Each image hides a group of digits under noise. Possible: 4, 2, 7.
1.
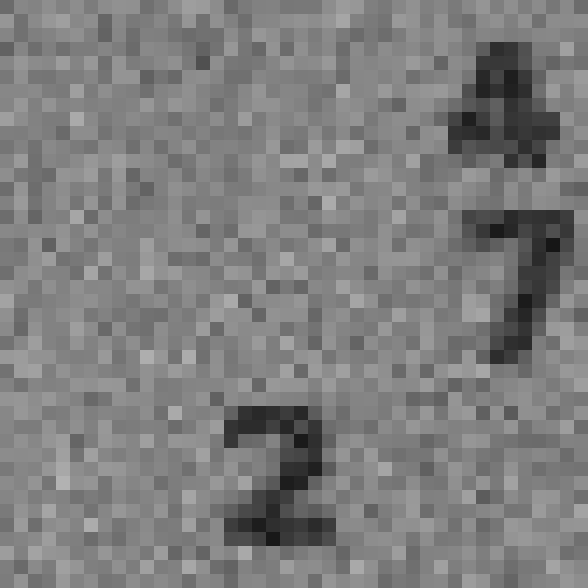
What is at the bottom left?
nothing
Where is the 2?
bottom middle
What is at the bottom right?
nothing
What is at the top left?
nothing
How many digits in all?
3
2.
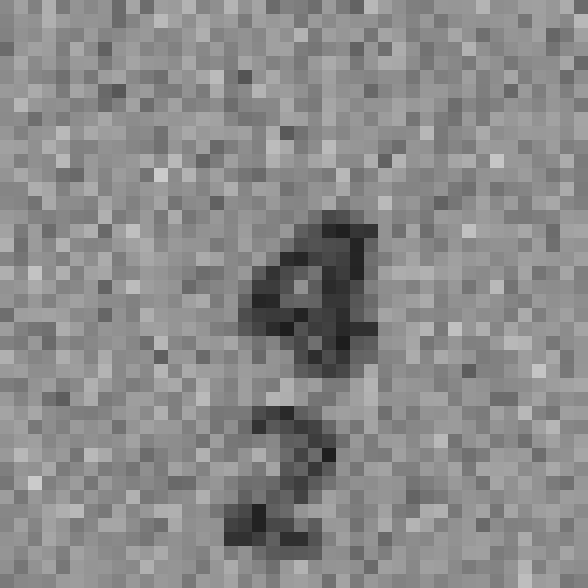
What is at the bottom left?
nothing
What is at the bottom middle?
2
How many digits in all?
2
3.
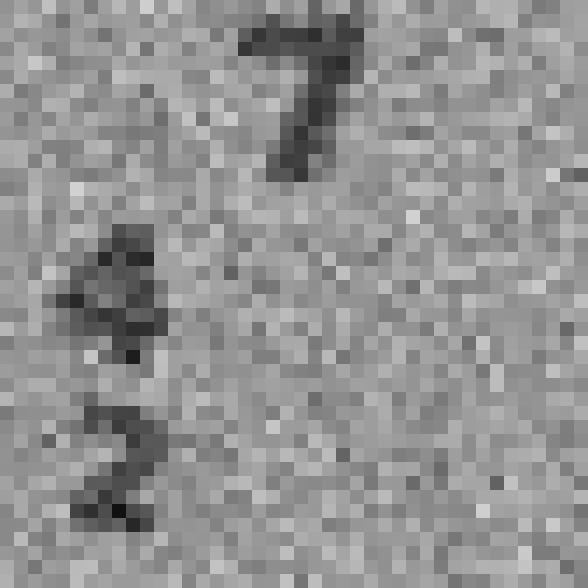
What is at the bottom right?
nothing
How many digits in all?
3
